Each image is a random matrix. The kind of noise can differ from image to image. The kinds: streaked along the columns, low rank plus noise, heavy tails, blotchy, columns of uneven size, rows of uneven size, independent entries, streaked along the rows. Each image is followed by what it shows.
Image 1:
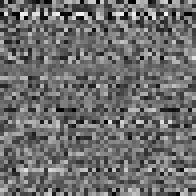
rows of uneven size
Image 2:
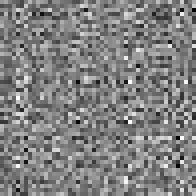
low rank plus noise
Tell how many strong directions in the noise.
three or four
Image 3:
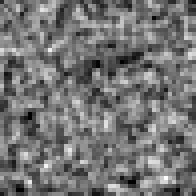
blotchy
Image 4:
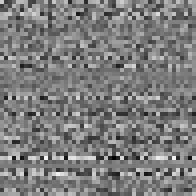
rows of uneven size
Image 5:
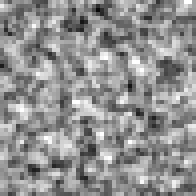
blotchy
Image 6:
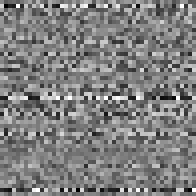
rows of uneven size
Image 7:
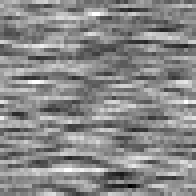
streaked along the rows
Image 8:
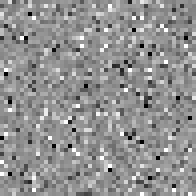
heavy tails
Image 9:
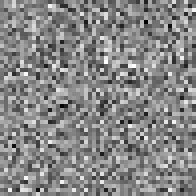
low rank plus noise
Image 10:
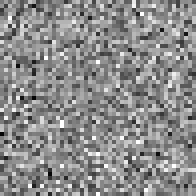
independent entries
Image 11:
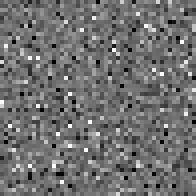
heavy tails
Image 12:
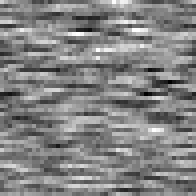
streaked along the rows
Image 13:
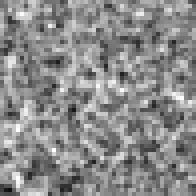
blotchy
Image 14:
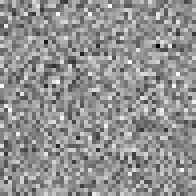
independent entries
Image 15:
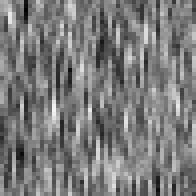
streaked along the columns
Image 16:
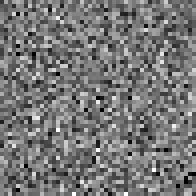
independent entries
